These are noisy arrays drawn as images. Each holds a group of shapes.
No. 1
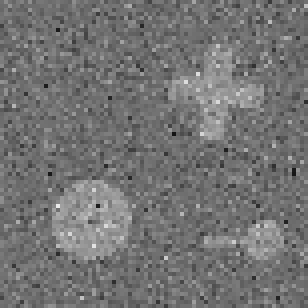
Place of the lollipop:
bottom right
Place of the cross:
top right
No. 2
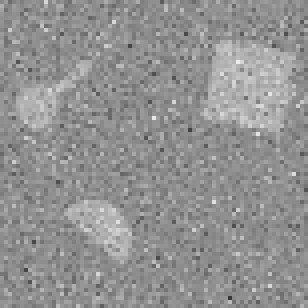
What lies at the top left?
lollipop
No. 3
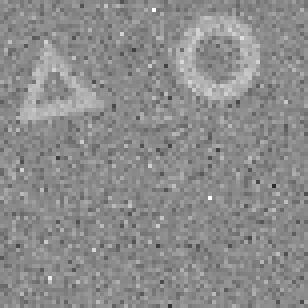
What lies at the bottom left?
nothing
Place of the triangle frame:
top left
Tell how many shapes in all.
2
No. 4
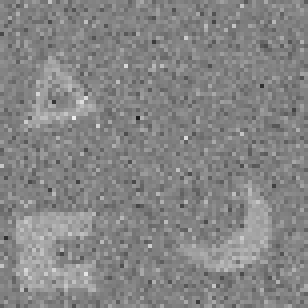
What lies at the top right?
nothing
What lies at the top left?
triangle frame
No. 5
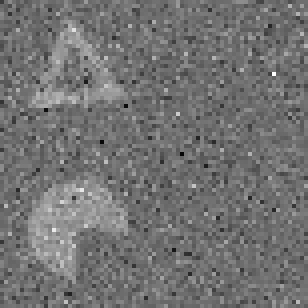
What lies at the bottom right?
nothing
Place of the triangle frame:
top left
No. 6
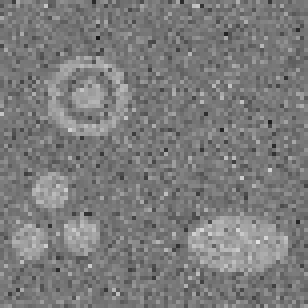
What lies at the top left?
bullseye
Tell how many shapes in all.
3
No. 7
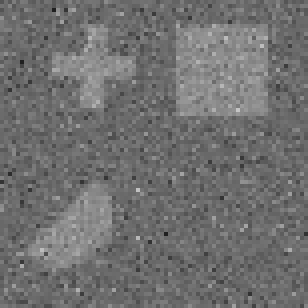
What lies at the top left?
cross
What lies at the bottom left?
half disc
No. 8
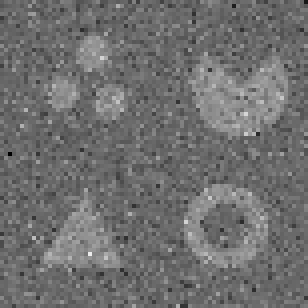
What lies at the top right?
disc with a wedge cut out
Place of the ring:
bottom right
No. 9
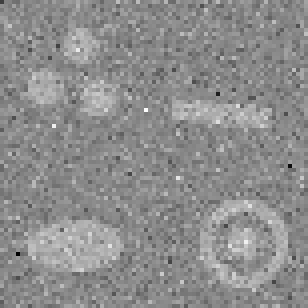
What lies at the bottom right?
bullseye
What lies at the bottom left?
ellipse
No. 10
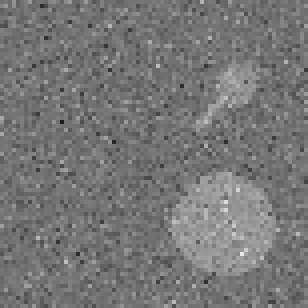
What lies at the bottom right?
disc
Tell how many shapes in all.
2
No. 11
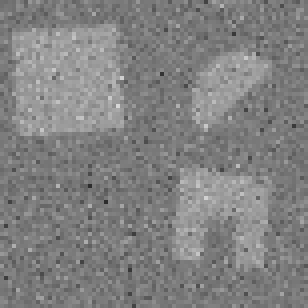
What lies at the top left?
square
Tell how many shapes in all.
3
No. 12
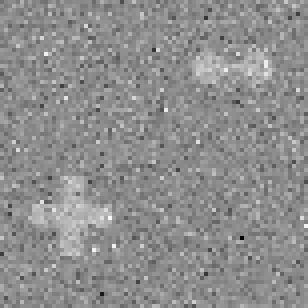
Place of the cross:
bottom left
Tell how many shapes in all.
2
